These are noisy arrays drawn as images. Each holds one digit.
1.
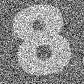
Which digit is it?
8
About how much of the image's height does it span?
nearly all
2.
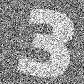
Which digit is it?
3
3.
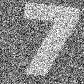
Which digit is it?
7
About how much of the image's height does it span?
nearly all
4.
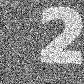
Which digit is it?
2
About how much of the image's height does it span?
two thirds
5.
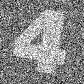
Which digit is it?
4
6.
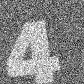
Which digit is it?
4
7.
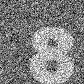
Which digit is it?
8
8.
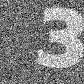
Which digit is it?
3
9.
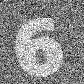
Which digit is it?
6
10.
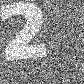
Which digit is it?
2
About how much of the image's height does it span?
two thirds
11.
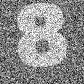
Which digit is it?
8
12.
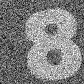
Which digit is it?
8
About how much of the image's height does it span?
nearly all
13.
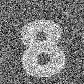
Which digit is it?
8
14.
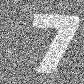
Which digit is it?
7
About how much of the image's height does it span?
two thirds
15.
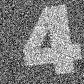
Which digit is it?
4
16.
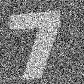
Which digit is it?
7
